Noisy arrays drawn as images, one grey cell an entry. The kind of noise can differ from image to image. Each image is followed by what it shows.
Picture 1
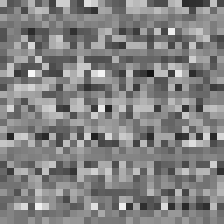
rows of uneven size
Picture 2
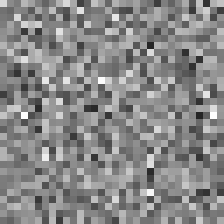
low rank plus noise
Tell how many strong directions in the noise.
five to eight
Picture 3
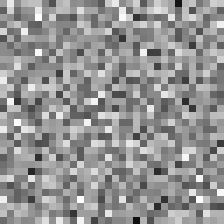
independent entries
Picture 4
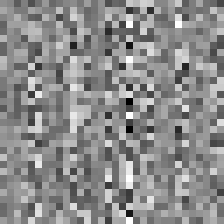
columns of uneven size
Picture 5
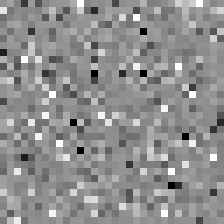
heavy tails
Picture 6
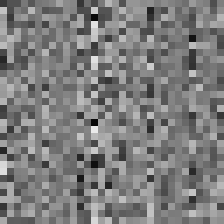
columns of uneven size
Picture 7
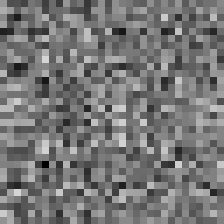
low rank plus noise
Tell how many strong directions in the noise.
three or four
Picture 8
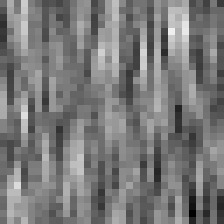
streaked along the columns
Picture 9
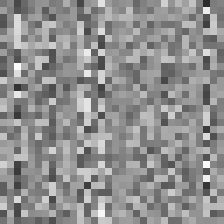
columns of uneven size
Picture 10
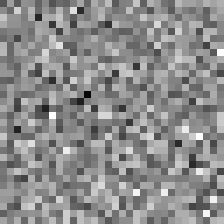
independent entries
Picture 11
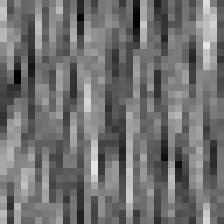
streaked along the columns
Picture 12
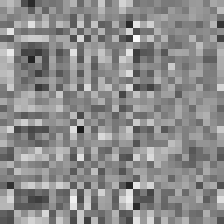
low rank plus noise
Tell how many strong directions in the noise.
one
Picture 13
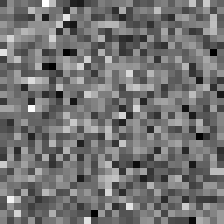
independent entries
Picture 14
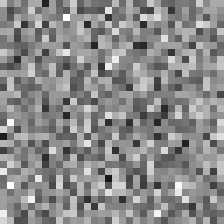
low rank plus noise
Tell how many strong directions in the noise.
five to eight
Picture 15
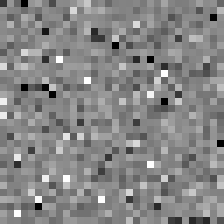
heavy tails
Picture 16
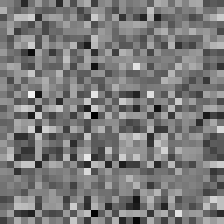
low rank plus noise
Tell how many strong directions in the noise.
one
